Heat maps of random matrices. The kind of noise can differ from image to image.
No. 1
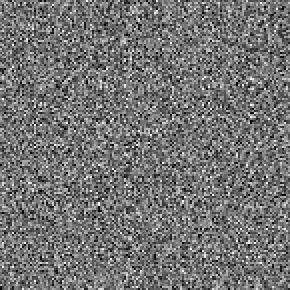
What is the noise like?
low rank plus noise
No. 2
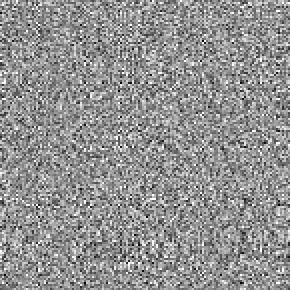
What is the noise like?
low rank plus noise
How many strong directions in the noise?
three or four
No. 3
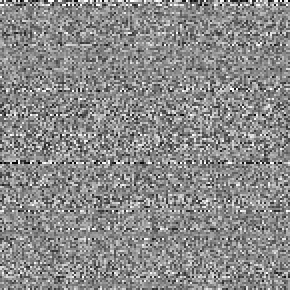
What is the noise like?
rows of uneven size
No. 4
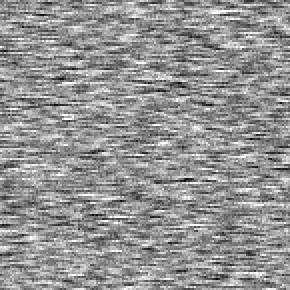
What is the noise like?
streaked along the rows
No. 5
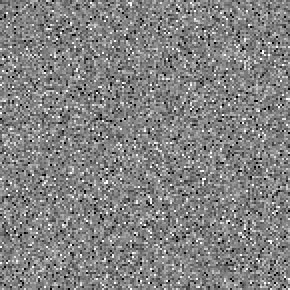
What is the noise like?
heavy tails
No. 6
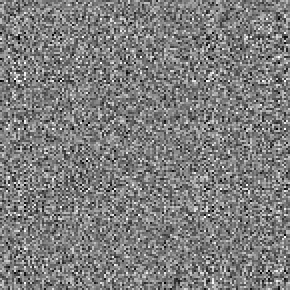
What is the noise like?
low rank plus noise
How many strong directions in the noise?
two
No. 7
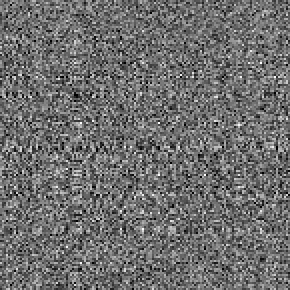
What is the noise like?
low rank plus noise
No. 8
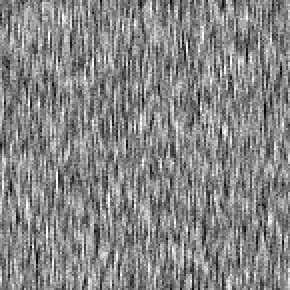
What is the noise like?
streaked along the columns
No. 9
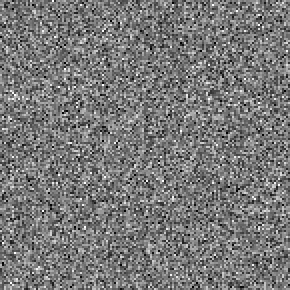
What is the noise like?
independent entries
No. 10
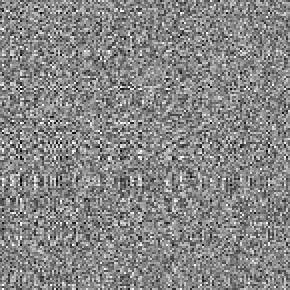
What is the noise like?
low rank plus noise
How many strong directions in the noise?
one
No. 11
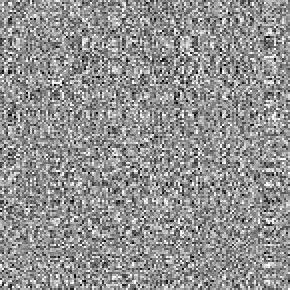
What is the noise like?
low rank plus noise
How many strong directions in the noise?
two
